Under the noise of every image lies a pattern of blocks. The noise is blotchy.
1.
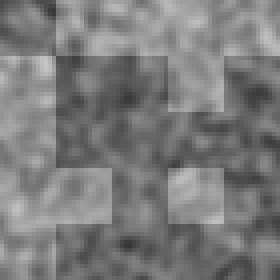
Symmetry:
mirrored about the diagonal from the top left
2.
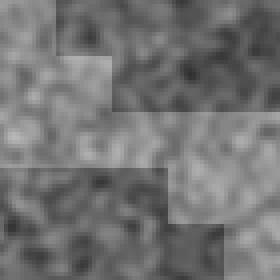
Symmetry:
the same after a half turn
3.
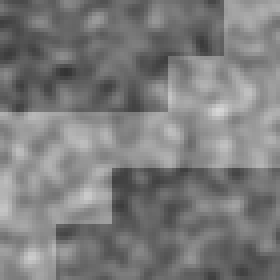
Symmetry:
the same after a half turn
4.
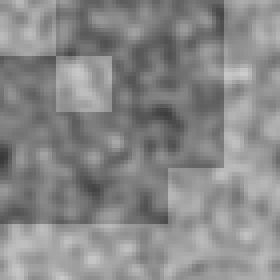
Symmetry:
mirrored about the diagonal from the top left
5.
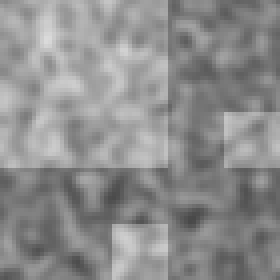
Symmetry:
mirrored about the diagonal from the top left
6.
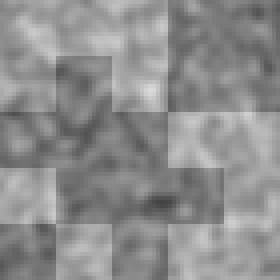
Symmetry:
mirrored about the diagonal from the bottom left
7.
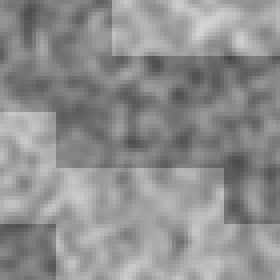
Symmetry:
no symmetry
